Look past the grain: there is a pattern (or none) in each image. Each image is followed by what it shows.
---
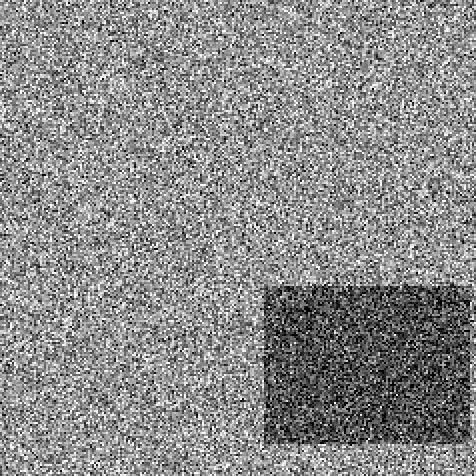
one block
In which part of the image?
bottom right
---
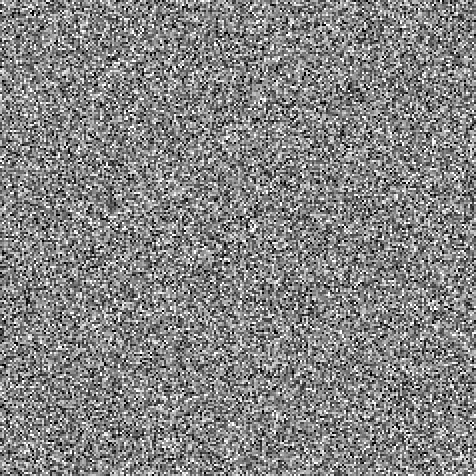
only noise
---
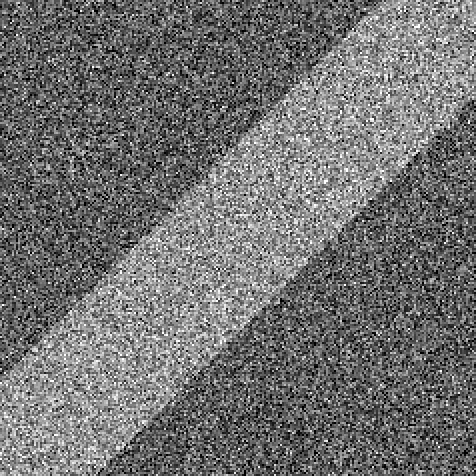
a diagonal band
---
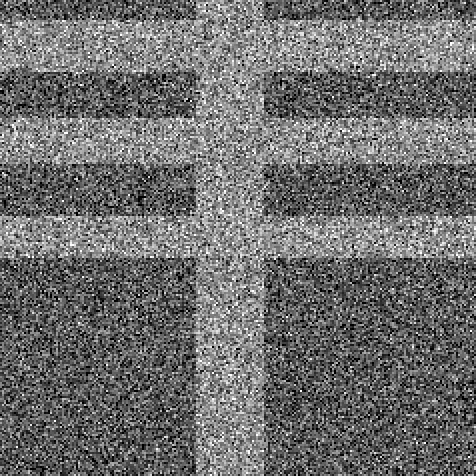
bands of rows crossing bands of columns
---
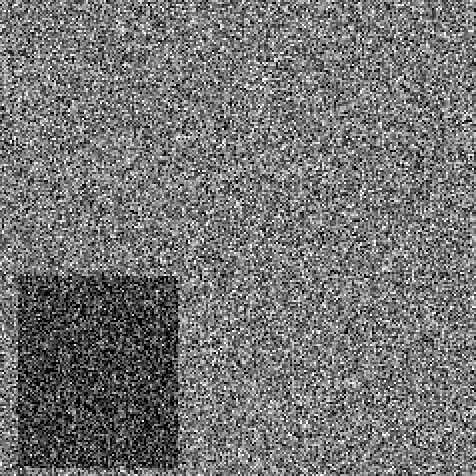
one block
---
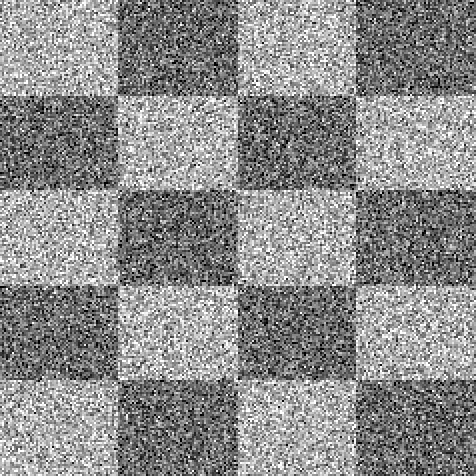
a checkerboard
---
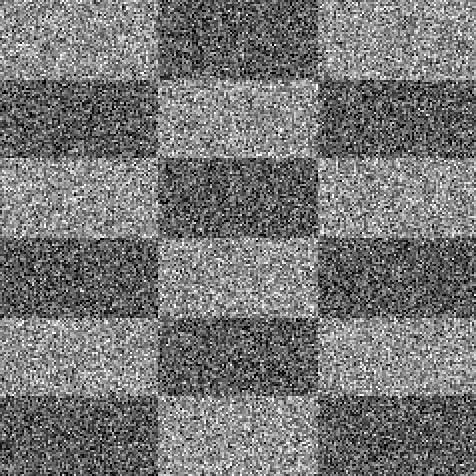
a checkerboard
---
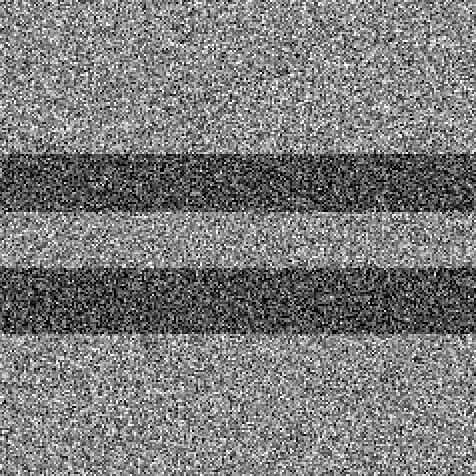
bands of rows
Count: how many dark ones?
2
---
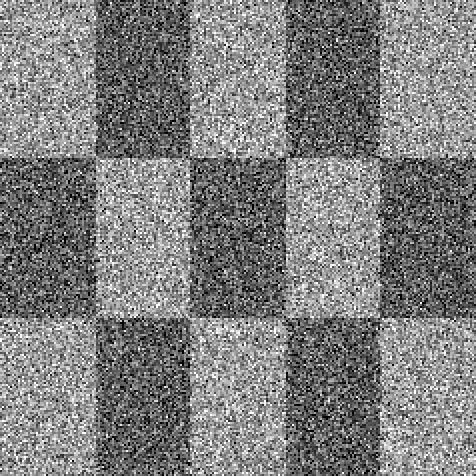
a checkerboard
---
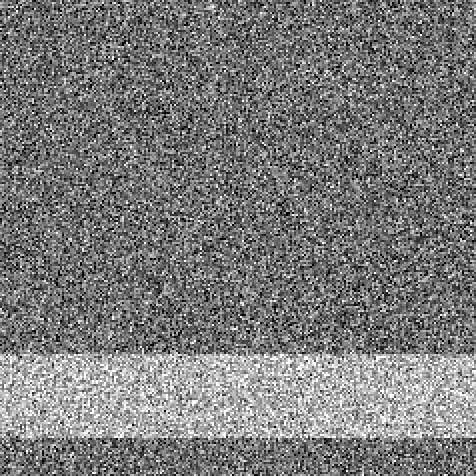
one band of rows
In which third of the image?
bottom
